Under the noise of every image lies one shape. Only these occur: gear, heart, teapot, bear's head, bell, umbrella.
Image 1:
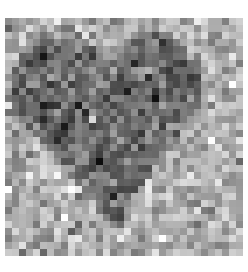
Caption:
dark heart
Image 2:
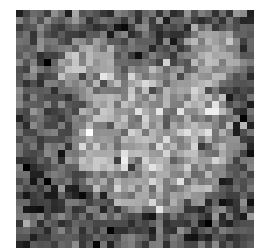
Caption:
light bear's head
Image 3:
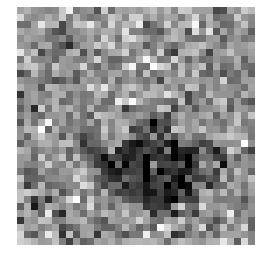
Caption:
dark teapot
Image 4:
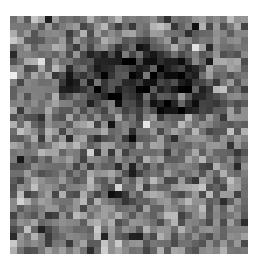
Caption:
dark umbrella
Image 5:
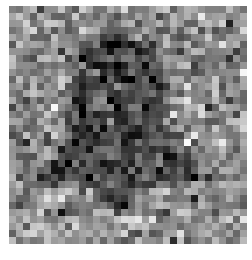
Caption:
dark bell
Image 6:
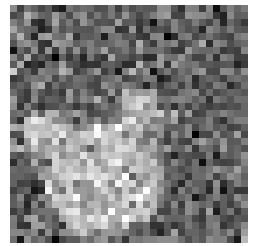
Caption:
light bear's head
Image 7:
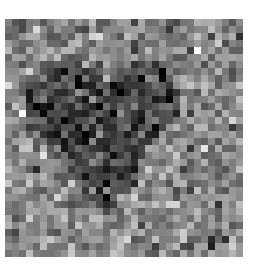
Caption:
dark heart
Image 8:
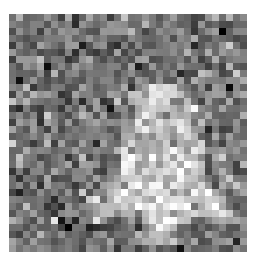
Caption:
light bell
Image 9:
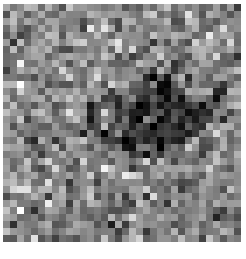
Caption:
dark teapot
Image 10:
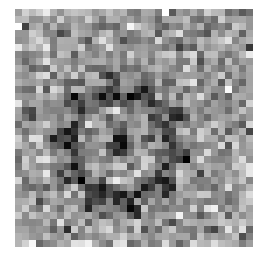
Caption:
dark gear
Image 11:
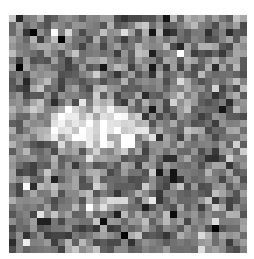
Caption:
light umbrella
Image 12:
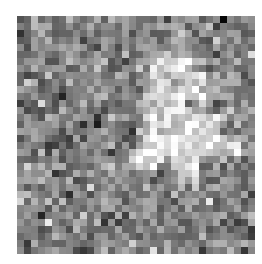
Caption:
light bell
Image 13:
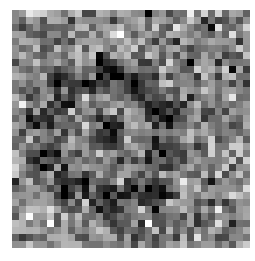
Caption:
dark gear
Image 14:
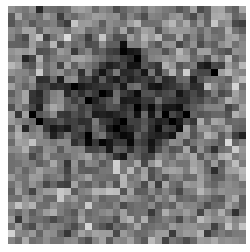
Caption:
dark teapot
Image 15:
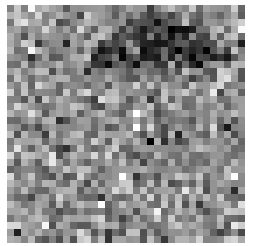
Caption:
dark umbrella
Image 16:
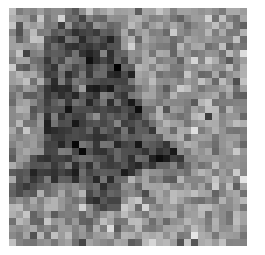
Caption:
dark bell
